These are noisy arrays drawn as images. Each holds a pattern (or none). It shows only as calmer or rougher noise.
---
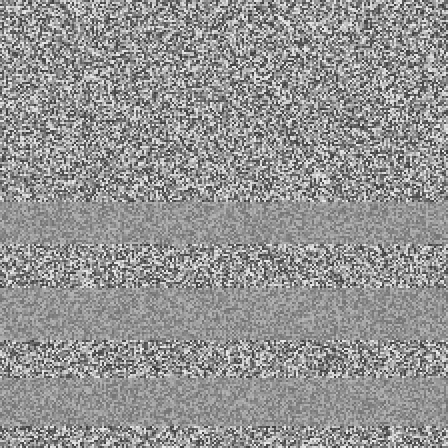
bands of rows
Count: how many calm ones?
3
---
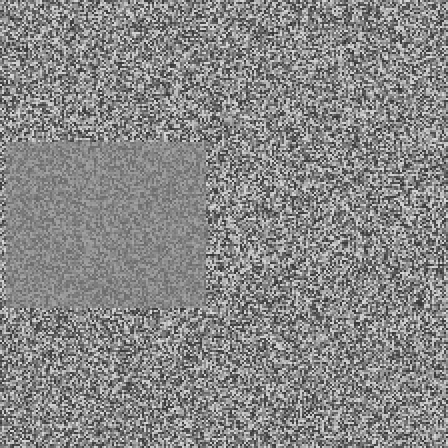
one block
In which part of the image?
middle left
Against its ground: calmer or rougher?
calmer
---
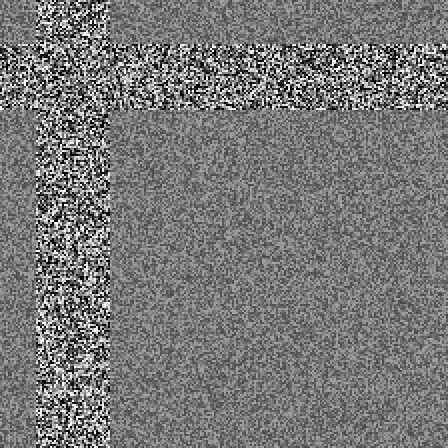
bands of rows crossing bands of columns
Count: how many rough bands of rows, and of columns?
1 and 1
